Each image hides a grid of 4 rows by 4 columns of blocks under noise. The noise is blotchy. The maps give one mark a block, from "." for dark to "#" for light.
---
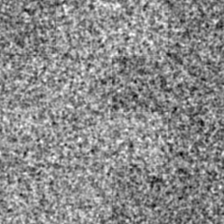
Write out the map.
. # # .
# # . .
# # # .
# # . .
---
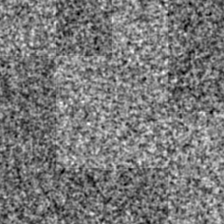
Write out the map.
# . # .
. # # .
. # # #
. . . #
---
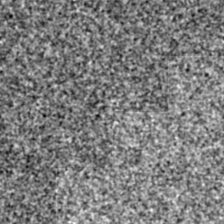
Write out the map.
. . . .
. . . #
. . # #
. # # #
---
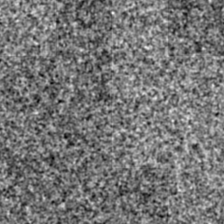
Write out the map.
# . # .
. . # #
. . # #
. . . #
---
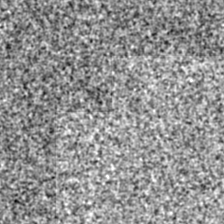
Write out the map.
. . . .
. . # #
. # # #
. # # #
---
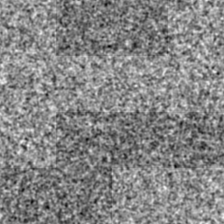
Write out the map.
# . . #
# # # #
# . . .
. . # #
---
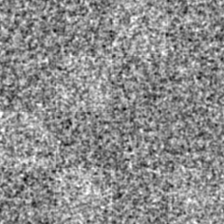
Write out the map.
. . # .
. # . .
# . . .
. # . #
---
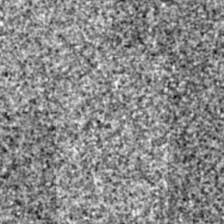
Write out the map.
# # . .
# # # .
. # # .
. # # .
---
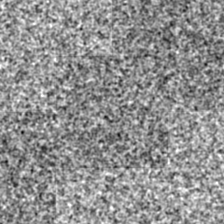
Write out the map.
# # . .
# . . .
. . . #
. # # #
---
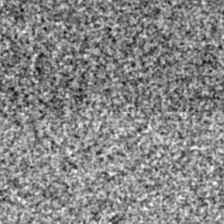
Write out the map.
. . . .
. . . .
# # # #
# # # #
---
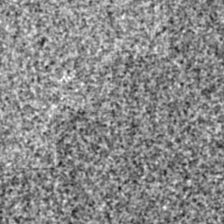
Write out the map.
# # # .
# # . .
# . . .
. . . .
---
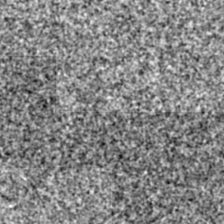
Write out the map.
# # # #
. # # #
. . . .
# # . .
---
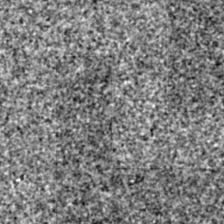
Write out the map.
# # # .
# . # .
# . # #
# . . .
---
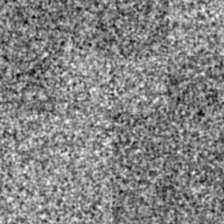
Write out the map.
. . . #
. # # .
# # . .
# # . .
